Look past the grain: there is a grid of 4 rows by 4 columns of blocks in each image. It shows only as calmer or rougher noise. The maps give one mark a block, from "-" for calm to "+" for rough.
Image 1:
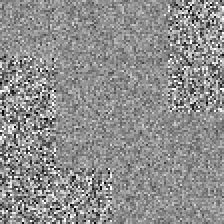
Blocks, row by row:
---+
+--+
+---
++--
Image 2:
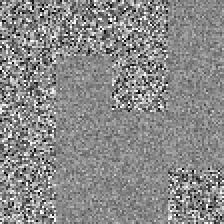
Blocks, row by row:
+++-
+-+-
+---
+--+
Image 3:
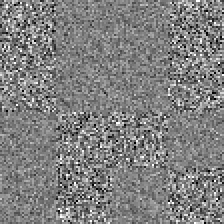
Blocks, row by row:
+--+
+--+
-++-
-+-+
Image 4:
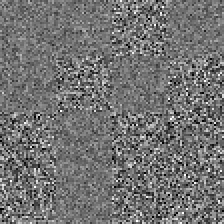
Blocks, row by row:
--+-
-+-+
+-++
+-++
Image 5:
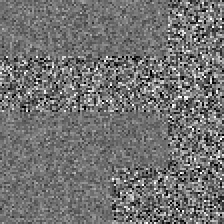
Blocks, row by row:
---+
++++
---+
--++
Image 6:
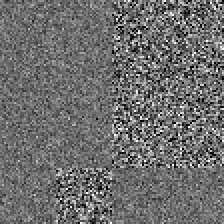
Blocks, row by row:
--++
--++
--++
-+--
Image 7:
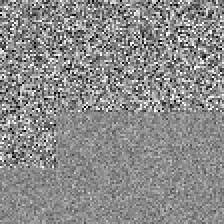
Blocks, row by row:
++++
++++
+---
----
